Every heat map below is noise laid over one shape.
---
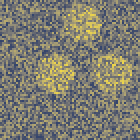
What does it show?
light three dots
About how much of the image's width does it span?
two thirds
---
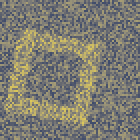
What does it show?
light square frame
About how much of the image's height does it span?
two thirds
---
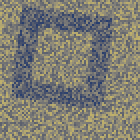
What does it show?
dark square frame
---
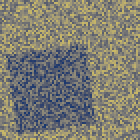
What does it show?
dark square
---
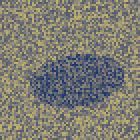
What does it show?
dark ellipse
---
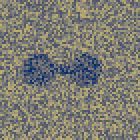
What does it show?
dark dumbbell
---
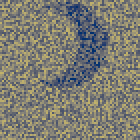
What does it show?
dark crescent
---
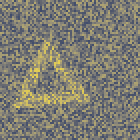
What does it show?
light triangle frame
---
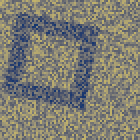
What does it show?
dark square frame
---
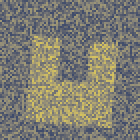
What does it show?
light square with a notch
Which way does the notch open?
up
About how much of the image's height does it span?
two thirds
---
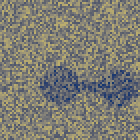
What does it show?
dark dumbbell
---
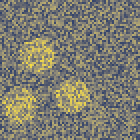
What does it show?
light three dots
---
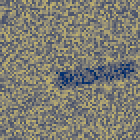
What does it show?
dark bar
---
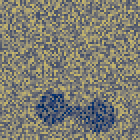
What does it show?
dark dumbbell
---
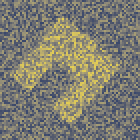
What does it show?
light square with a notch
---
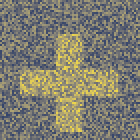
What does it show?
light cross
